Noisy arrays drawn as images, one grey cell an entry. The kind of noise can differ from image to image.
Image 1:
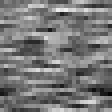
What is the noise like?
streaked along the rows
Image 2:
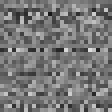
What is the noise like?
rows of uneven size
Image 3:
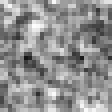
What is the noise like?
blotchy
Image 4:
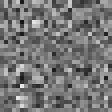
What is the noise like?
low rank plus noise
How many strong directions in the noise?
two
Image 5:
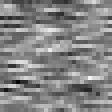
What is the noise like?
streaked along the rows
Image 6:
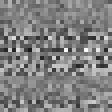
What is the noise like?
rows of uneven size
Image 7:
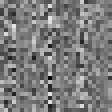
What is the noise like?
columns of uneven size
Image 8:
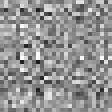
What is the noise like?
low rank plus noise
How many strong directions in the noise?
two
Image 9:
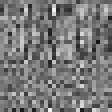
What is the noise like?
low rank plus noise
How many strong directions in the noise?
two
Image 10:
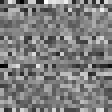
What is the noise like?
rows of uneven size
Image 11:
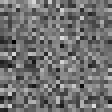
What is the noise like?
low rank plus noise
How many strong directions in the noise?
three or four
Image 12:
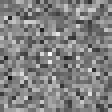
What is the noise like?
independent entries
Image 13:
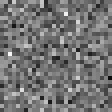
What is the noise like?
independent entries
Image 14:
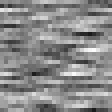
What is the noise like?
streaked along the rows
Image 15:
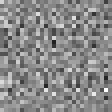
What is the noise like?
low rank plus noise
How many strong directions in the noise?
two
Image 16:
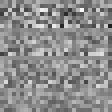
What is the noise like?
rows of uneven size
